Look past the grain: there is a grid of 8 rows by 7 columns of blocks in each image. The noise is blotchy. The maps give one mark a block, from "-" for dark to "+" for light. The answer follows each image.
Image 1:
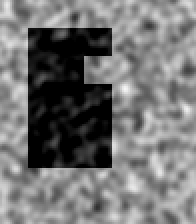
+++++++
+---+++
+--++++
+---+++
+---+++
+---+++
+++++++
+++++++
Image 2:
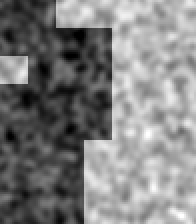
--+++++
----+++
+---+++
----+++
----+++
---++++
---++++
---++++
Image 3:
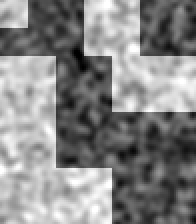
+--++--
---++--
++--+++
++--+++
++-----
++-----
++++---
++++---
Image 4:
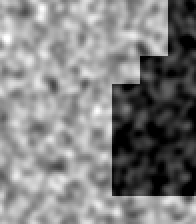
++++++-
++++++-
+++++--
++++---
++++---
++++---
++++---
+++++++
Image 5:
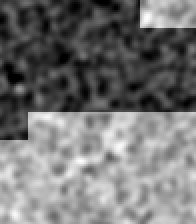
-----++
-------
-------
-------
-++++++
+++++++
+++++++
+++++++
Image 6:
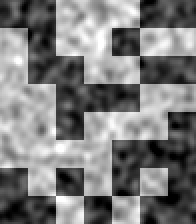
--+++--
+-++-++
+--++--
++---++
++-+++-
++++---
-+-+-+-
--+-+--
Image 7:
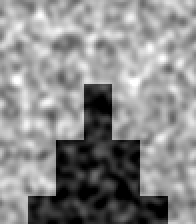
+++++++
+++++++
+++++++
+++-+++
+++-+++
++---++
++---++
+-----+
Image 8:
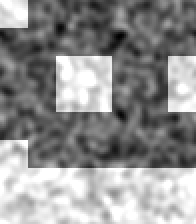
+------
-------
--++--+
--++--+
-------
+------
+++++++
+++++++
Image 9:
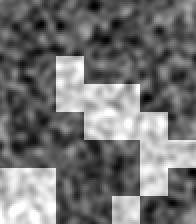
-------
-------
--+----
--+++--
---+++-
-----++
++---+-
++--+--
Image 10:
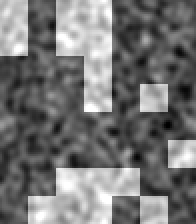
+-++---
+-++---
---+---
---+-+-
-------
------+
--+++--
-+++-+-
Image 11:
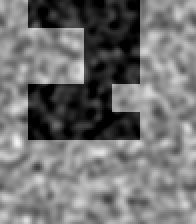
+----++
+++--++
+++--++
+---+++
+----++
+++++++
+++++++
+++++++
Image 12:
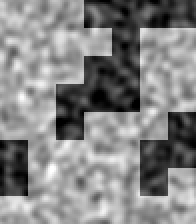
+++----
++++-++
+++--++
++---++
++-+++-
-++++--
-++++-+
+++++++
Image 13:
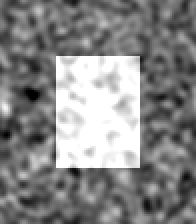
-------
-------
--+++--
--+++--
--+++--
--+++--
-------
-------
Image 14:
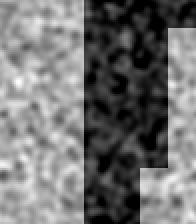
+++----
+++---+
+++---+
+++---+
+++---+
+++---+
+++--++
+++--++
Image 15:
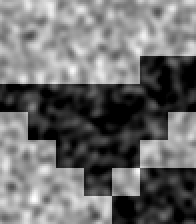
+++++++
+++++++
+++++--
-------
+-----+
++---++
+++-+--
++++---
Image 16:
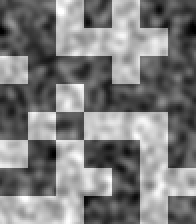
--+-+--
--++++-
+---+--
--+----
-+-+++-
+-+--+-
--++-++
+++--+-
